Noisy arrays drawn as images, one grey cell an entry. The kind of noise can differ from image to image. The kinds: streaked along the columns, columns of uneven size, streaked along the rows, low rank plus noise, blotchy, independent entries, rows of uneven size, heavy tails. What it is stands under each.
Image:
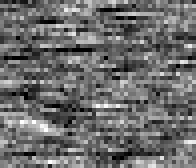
streaked along the rows
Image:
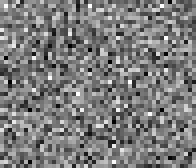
independent entries
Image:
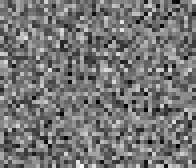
independent entries
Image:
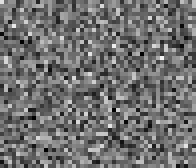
independent entries
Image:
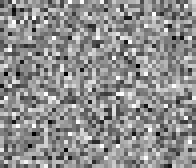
independent entries
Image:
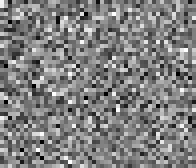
low rank plus noise
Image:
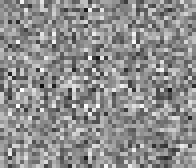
low rank plus noise
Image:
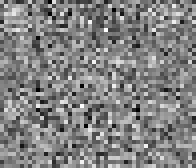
low rank plus noise
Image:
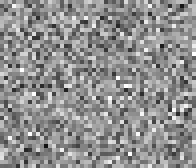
independent entries
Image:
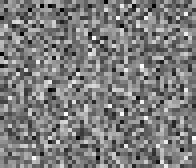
independent entries
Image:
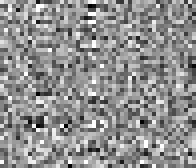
low rank plus noise
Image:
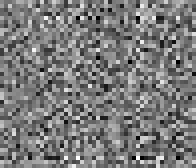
low rank plus noise
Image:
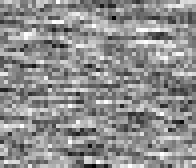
streaked along the rows
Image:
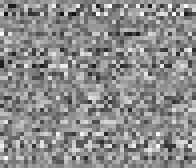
rows of uneven size
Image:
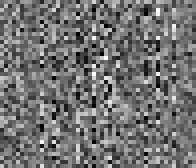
columns of uneven size
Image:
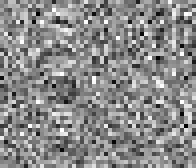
low rank plus noise
